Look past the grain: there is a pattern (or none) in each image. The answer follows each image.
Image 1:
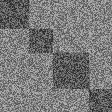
blocks along the diagonal
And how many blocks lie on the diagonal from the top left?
4
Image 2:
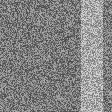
one band of columns
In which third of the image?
right
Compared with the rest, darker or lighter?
lighter
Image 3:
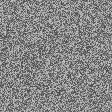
only noise
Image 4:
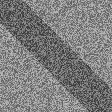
a diagonal band
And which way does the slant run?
top left to bottom right
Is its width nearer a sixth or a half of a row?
a half
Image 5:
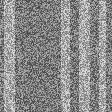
bands of columns
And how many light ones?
4
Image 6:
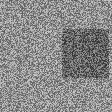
one block
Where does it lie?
middle right
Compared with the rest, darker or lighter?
darker
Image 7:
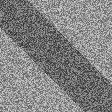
a diagonal band
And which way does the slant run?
top left to bottom right
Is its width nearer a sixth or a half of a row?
a half
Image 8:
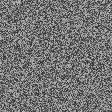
only noise
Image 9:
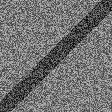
a diagonal band
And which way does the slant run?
bottom left to top right
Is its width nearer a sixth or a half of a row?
a sixth
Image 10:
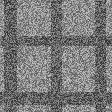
bands of rows crossing bands of columns
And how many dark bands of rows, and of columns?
2 and 3
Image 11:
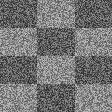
a checkerboard
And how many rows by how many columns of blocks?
4 by 3
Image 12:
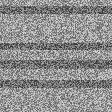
bands of rows
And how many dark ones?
4
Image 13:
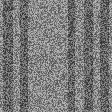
bands of columns
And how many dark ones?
5
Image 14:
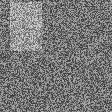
one block
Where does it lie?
top left
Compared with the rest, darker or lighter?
lighter
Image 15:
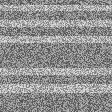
bands of rows
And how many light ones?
5
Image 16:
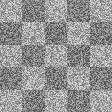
a checkerboard
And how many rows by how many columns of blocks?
5 by 5
